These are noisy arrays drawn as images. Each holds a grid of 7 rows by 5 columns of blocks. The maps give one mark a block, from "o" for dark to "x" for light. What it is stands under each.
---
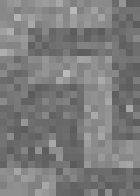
x x x x o
x o o o o
o x x x o
o o o x o
o o o x o
o o o x x
x x o o o
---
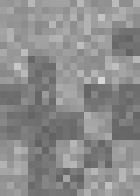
x x x x x
x x x x o
x o x x x
o o x o o
o o o x o
x o x o x
x o o x x
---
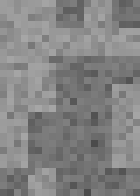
x x o x o
x x x x x
x x o o o
x x o o x
x o o o x
x o o o x
o x o o o
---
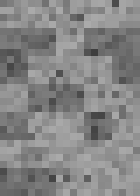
x x x x x
o o x o o
o x x x o
x o o x x
o x x o x
x x x x x
o o x x x
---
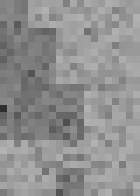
o x x x x
o o x x x
o o x x x
o o o x x
o o o x x
x x x x x
x x o x x
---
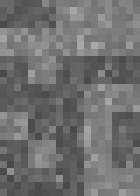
o o x x x
x x x x x
o x o o o
o o o x x
x o o x o
o x o x o
o o o x x
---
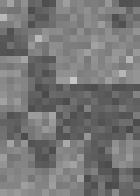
x o x x o
o x x x x
x o x x x
x o o o o
o x o o o
x o x o x
x x x o o
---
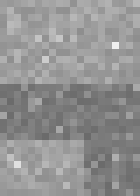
x x x x x
x x x x x
x x x x x
o o o o o
o o o o o
x x x o o
x x x o o
